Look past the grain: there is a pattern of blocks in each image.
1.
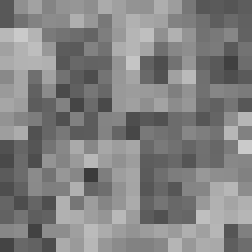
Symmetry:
the same after a half turn
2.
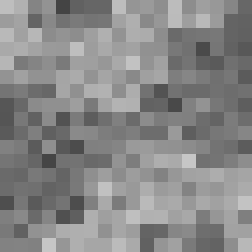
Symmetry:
the same after a half turn
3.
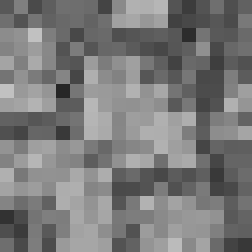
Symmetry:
mirrored about the diagonal from the bottom left
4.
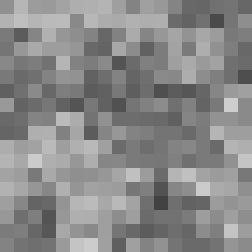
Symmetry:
mirrored about the diagonal from the bottom left
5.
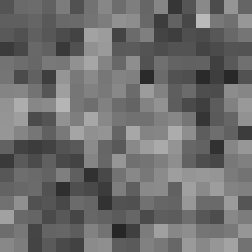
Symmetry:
mirrored about the diagonal from the top left
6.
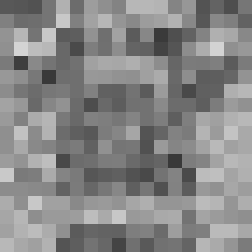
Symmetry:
left and right mirror each other
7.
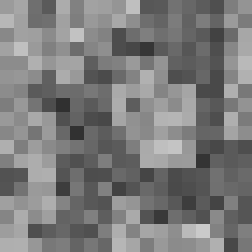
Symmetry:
no symmetry
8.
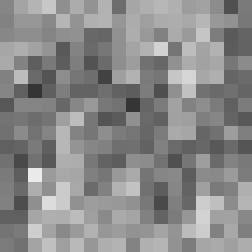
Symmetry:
the same after a half turn
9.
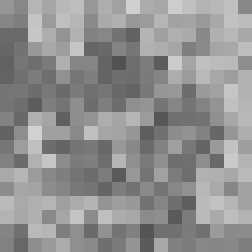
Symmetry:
mirrored about the diagonal from the bottom left
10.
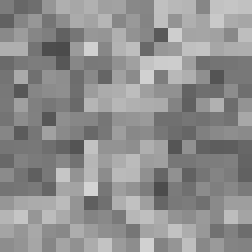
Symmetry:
the same after a half turn
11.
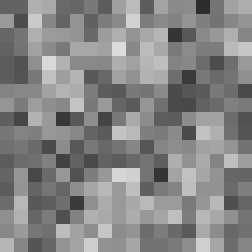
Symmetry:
the same after a half turn
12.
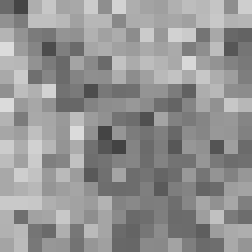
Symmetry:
mirrored about the diagonal from the top left
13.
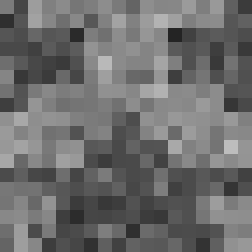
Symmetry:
left and right mirror each other
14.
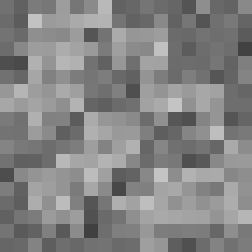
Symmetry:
mirrored about the diagonal from the bottom left
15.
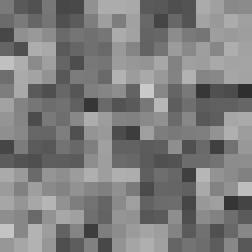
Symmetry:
the same after a half turn
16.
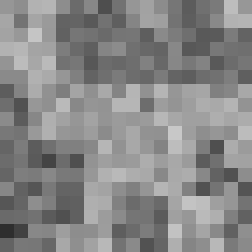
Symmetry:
no symmetry
